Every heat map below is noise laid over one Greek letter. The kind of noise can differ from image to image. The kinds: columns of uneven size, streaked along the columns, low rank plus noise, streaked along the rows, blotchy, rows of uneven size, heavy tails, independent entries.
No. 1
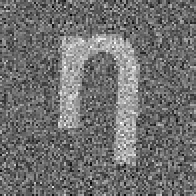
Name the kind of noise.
low rank plus noise
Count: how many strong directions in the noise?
one
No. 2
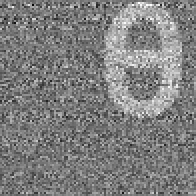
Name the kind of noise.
rows of uneven size
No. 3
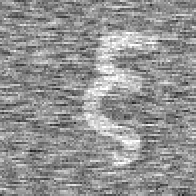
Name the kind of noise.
streaked along the rows
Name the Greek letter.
xi
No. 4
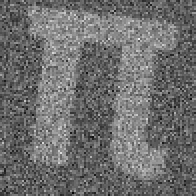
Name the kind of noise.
low rank plus noise
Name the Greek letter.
pi
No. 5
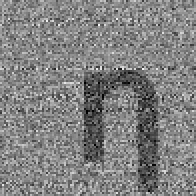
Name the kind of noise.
rows of uneven size
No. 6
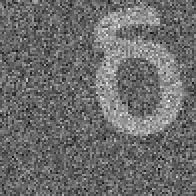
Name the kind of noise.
independent entries
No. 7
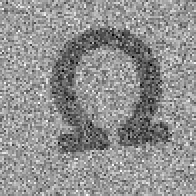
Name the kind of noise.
independent entries
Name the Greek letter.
omega
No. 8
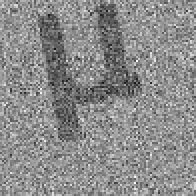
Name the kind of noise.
low rank plus noise
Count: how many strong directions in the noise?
five to eight
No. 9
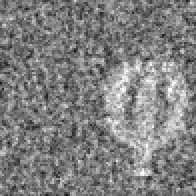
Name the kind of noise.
blotchy
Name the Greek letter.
phi
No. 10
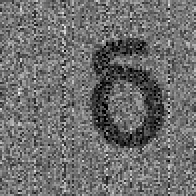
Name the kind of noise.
columns of uneven size
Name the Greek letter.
delta
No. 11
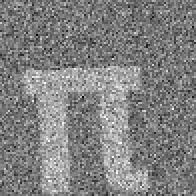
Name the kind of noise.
independent entries
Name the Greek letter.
pi
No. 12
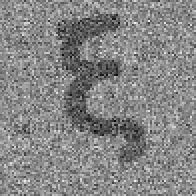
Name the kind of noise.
low rank plus noise
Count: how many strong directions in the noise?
two
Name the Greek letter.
xi
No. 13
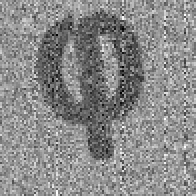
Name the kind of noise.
columns of uneven size
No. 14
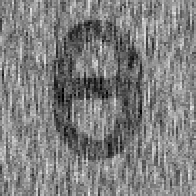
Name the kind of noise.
streaked along the columns
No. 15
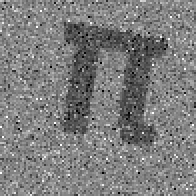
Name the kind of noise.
heavy tails
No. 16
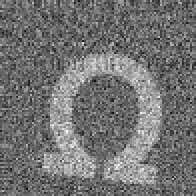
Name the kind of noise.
low rank plus noise
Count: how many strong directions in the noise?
two
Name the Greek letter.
omega
